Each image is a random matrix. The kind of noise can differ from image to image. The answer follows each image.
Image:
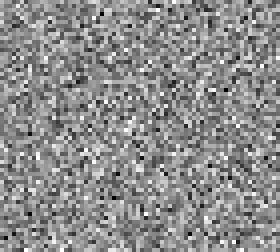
independent entries
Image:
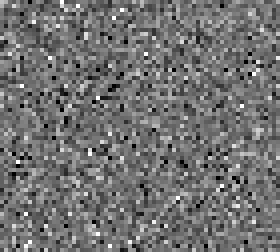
heavy tails
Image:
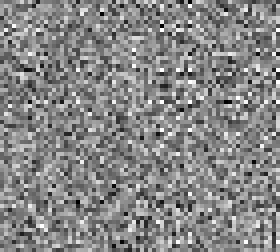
low rank plus noise
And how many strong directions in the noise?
one
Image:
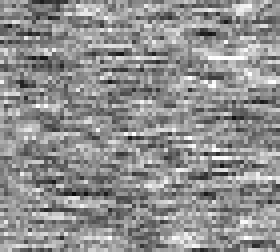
streaked along the rows
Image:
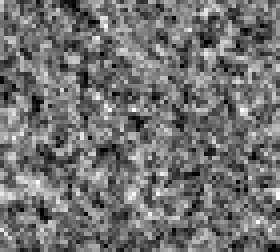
blotchy
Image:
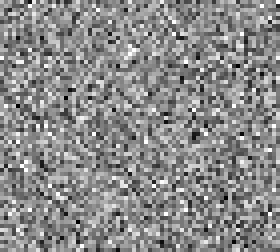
independent entries
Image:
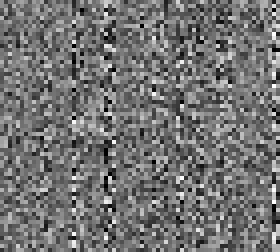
columns of uneven size
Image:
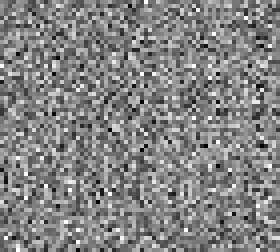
low rank plus noise
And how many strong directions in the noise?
five to eight
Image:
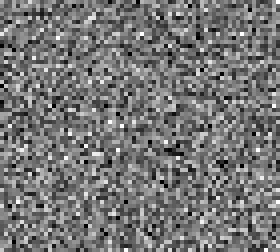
independent entries
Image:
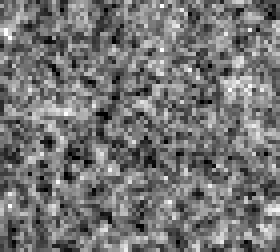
blotchy
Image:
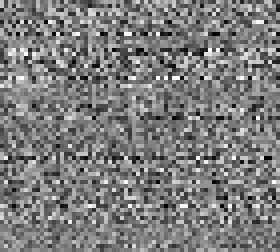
rows of uneven size
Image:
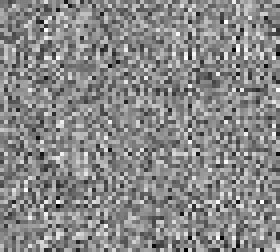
low rank plus noise
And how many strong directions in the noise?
two
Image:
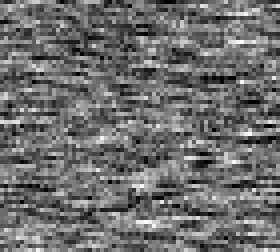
streaked along the rows
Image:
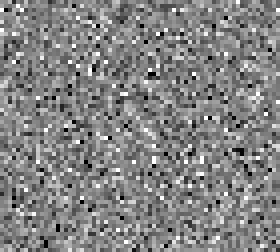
heavy tails
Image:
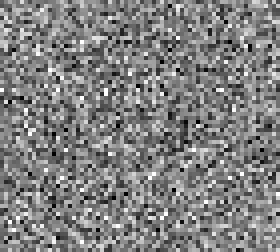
independent entries
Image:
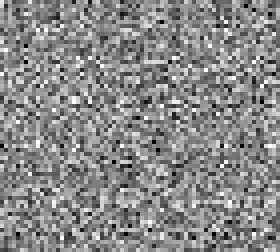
low rank plus noise
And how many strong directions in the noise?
one
